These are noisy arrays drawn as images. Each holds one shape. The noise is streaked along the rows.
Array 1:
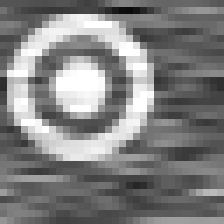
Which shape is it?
bullseye
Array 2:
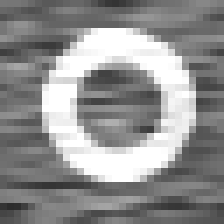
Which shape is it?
ring
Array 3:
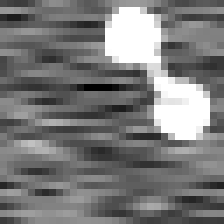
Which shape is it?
dumbbell
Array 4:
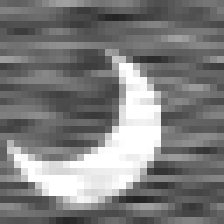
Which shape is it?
crescent
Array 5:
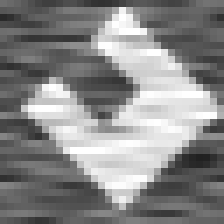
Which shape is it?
square with a notch
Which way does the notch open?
up and left
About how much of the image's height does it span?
nearly all
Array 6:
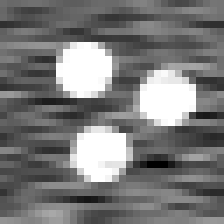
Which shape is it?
three dots
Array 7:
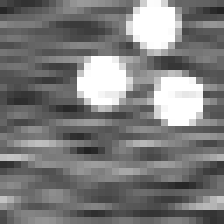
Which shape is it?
three dots
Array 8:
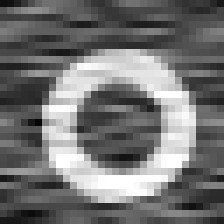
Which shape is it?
ring
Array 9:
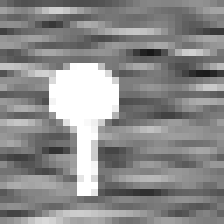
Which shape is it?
lollipop
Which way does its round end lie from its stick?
up
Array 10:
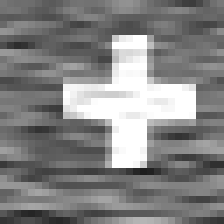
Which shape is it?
cross
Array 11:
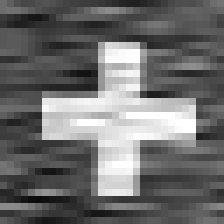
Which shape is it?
cross
